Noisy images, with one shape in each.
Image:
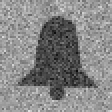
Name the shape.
bell
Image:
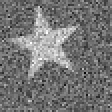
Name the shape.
star
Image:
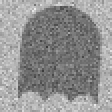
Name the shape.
ghost
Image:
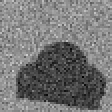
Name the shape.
cloud
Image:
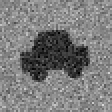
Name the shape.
car
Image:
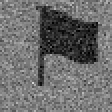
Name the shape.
flag
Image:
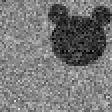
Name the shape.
bear's head
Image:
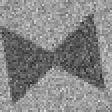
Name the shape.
bow tie
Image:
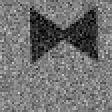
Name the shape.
bow tie
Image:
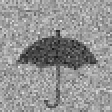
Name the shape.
umbrella
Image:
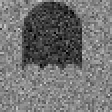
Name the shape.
ghost
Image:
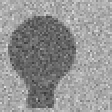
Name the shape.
light bulb
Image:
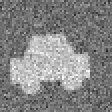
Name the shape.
car
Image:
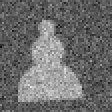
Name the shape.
chess pawn
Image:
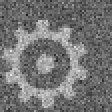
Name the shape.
gear
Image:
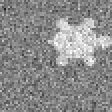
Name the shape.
turtle
